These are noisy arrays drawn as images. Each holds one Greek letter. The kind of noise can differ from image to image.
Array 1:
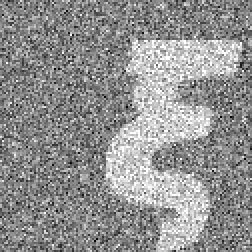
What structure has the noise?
independent entries
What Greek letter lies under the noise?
xi
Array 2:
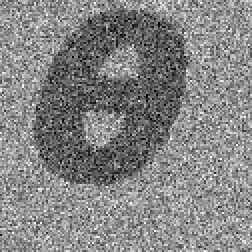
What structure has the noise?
independent entries
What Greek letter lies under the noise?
theta
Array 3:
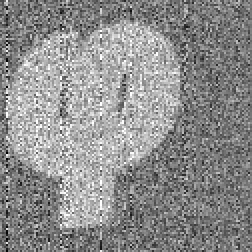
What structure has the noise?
columns of uneven size
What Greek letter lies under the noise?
phi
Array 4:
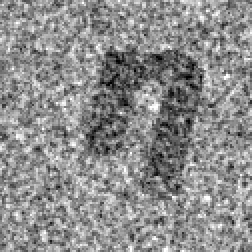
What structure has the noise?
blotchy
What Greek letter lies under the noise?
eta
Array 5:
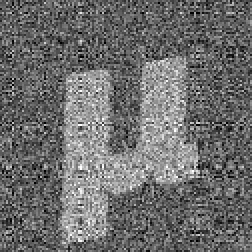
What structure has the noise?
low rank plus noise
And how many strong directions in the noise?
one
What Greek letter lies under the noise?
mu
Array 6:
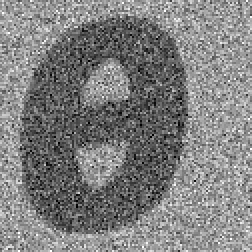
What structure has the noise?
independent entries
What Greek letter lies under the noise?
theta
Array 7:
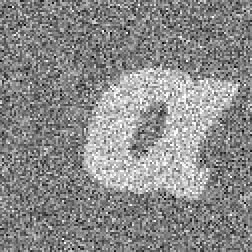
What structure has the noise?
independent entries
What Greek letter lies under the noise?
alpha
